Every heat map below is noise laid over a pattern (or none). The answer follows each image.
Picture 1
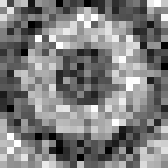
rings round one point
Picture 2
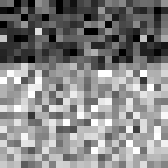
a sharp edge
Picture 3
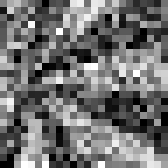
spokes from one point
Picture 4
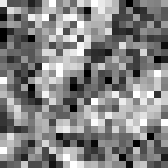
spokes from one point
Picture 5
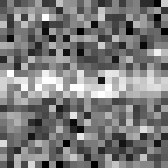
one horizontal stripe
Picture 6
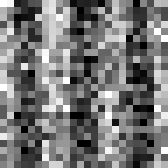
vertical stripes
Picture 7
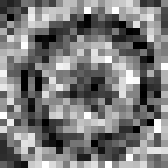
rings round one point
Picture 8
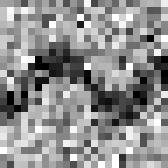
a wavy band
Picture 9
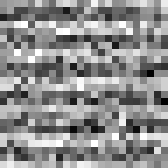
horizontal stripes
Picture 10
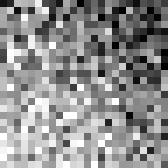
a smooth slope
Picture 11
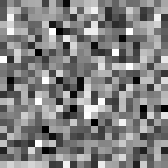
only noise
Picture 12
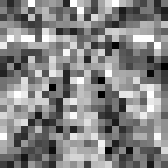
spokes from one point
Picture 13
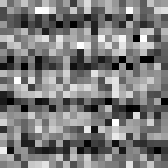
horizontal stripes
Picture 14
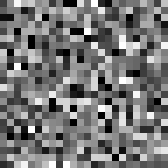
only noise
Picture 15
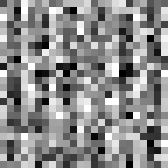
vertical stripes
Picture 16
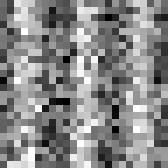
vertical stripes
